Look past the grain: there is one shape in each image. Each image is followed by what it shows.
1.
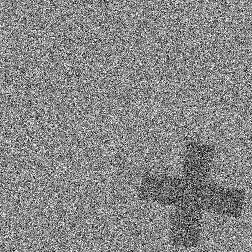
cross
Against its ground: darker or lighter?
darker
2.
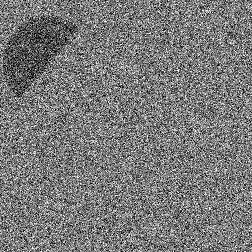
half disc
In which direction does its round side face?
up and left
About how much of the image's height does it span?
a third
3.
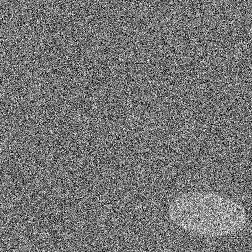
ellipse
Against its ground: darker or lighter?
lighter
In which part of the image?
bottom right
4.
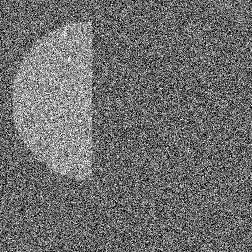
half disc
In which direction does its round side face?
left
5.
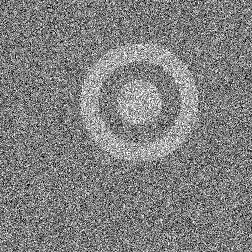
bullseye
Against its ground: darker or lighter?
lighter
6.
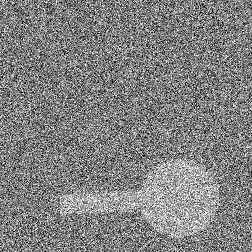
lollipop
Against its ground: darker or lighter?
lighter
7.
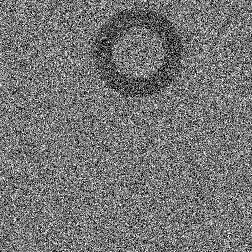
ring
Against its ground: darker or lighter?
darker
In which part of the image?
top middle
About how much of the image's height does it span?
a third
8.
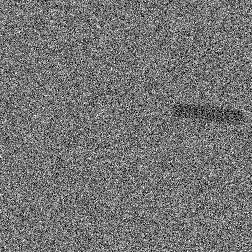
bar
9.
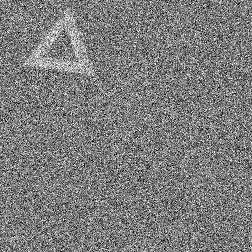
triangle frame
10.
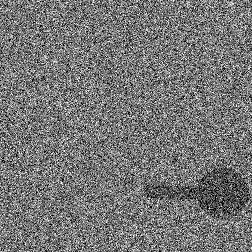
lollipop
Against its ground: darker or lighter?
darker
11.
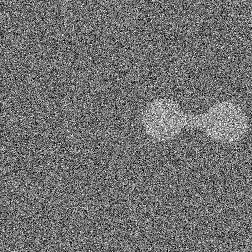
dumbbell
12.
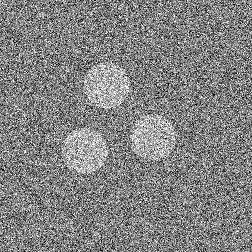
three dots
